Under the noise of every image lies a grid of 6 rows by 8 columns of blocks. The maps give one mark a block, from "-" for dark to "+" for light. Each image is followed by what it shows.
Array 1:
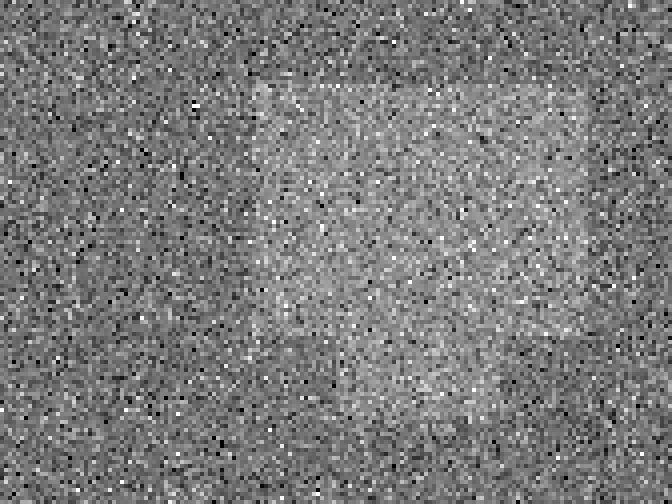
- - - - - - - -
- - - + + + + -
- - - + + + + -
- - - + + + + -
- - - - + + - -
- - - - - - - -
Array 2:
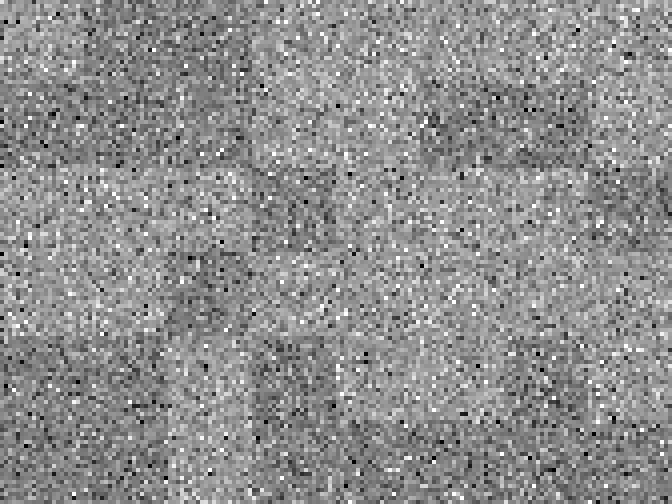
+ - - + + + + +
- - - + + - - +
+ + + - + + + -
+ + - + + + + +
- - + - + + - +
- - + - - - - -
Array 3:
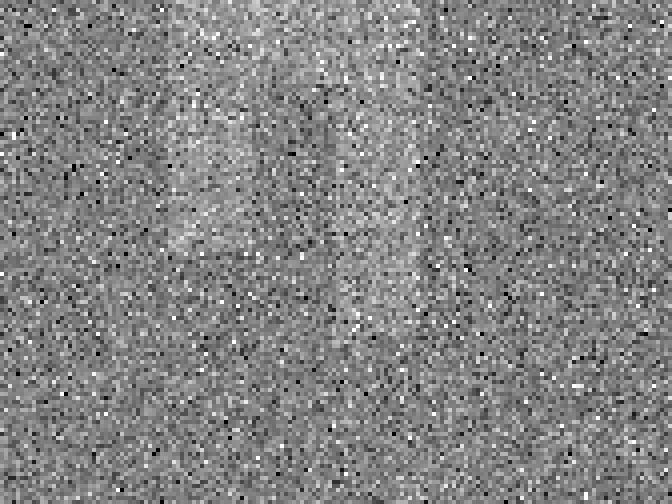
- - + + + - - -
- - + - + - - -
- - + - + - - -
- - - - + - - -
- - - - - - - -
- - - - - - - -
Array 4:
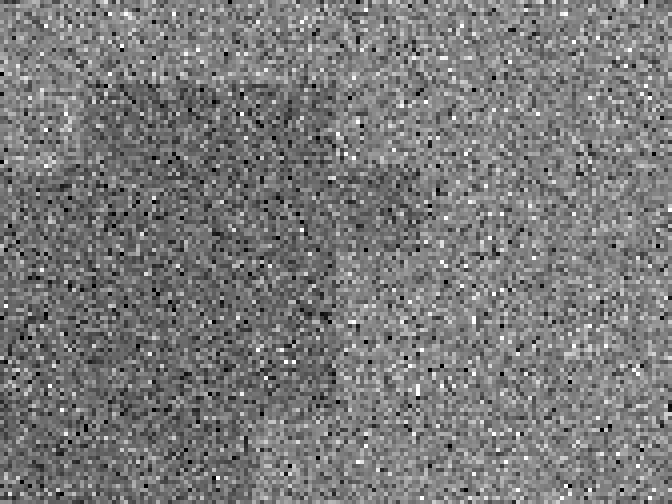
+ + + + + + + +
+ - - - + + + +
- - - - - + + +
- - - - + + + +
- - - - + + + +
- - - + + + + +
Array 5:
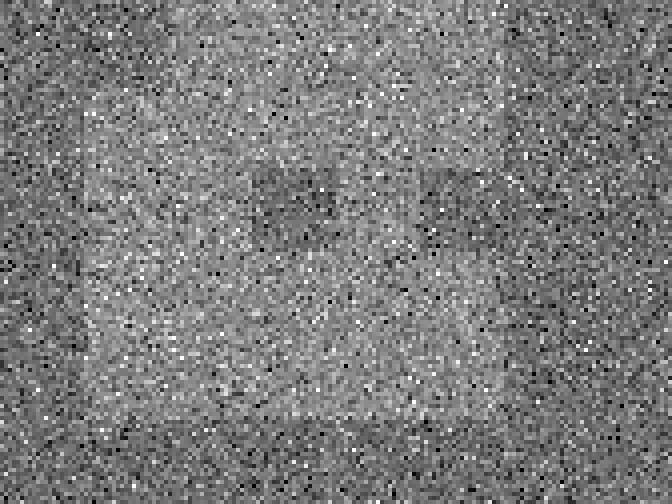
- - + + + + - -
- + + + + + - -
- + + - + - - -
- + + + + + - -
- + + + + + - -
- - - - - - - -
